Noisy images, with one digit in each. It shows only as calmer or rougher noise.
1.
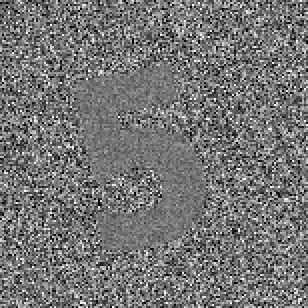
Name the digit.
5
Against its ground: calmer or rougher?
calmer
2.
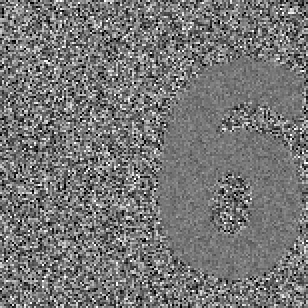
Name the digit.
6
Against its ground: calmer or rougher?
calmer
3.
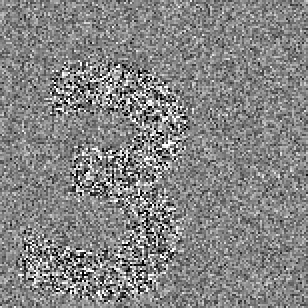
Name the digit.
3
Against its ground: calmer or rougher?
rougher
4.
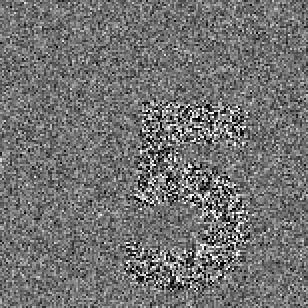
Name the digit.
5
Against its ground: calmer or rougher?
rougher
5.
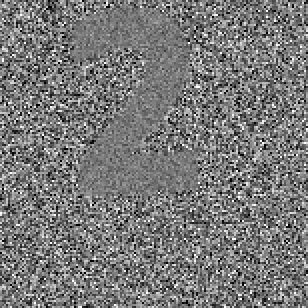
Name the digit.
2
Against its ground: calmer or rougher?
calmer
